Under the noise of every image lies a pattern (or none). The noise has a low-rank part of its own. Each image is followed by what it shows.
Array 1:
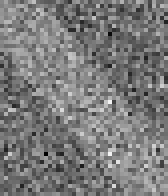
a diagonal band
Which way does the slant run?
top left to bottom right
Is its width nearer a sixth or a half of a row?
a half
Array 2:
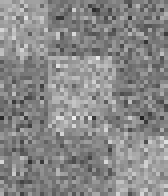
blocks along the diagonal
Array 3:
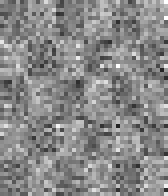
a checkerboard
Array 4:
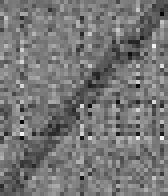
a diagonal band
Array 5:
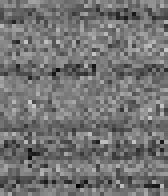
bands of rows
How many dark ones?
5
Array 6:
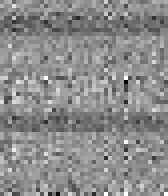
bands of rows
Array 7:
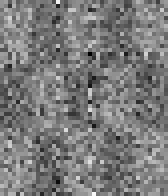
a checkerboard
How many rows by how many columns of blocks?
3 by 5
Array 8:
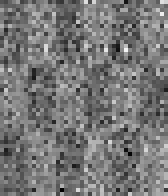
a checkerboard
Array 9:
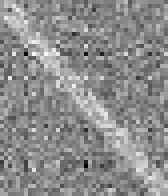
a diagonal band
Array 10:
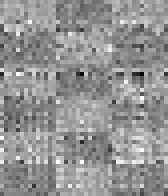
a checkerboard
